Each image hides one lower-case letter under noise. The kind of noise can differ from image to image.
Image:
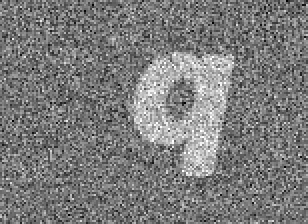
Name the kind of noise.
low rank plus noise
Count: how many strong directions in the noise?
one
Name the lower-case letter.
q
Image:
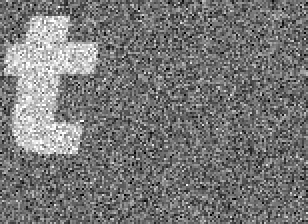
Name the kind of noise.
independent entries
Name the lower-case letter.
t
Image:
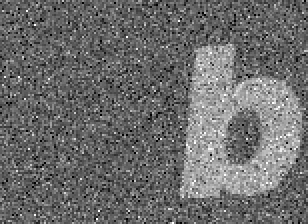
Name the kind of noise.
heavy tails
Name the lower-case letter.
b
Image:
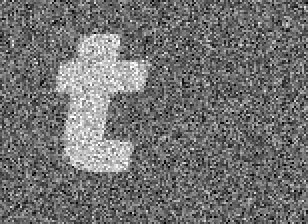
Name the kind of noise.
low rank plus noise
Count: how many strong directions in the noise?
two
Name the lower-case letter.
t
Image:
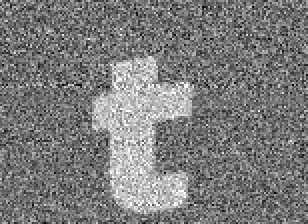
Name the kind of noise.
rows of uneven size
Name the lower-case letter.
t
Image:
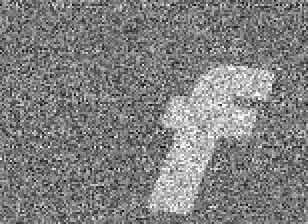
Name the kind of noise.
rows of uneven size
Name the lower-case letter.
f
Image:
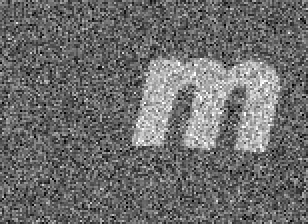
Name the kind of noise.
independent entries
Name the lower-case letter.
m
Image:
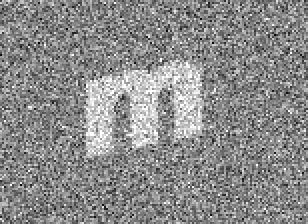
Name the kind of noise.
independent entries
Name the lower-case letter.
m
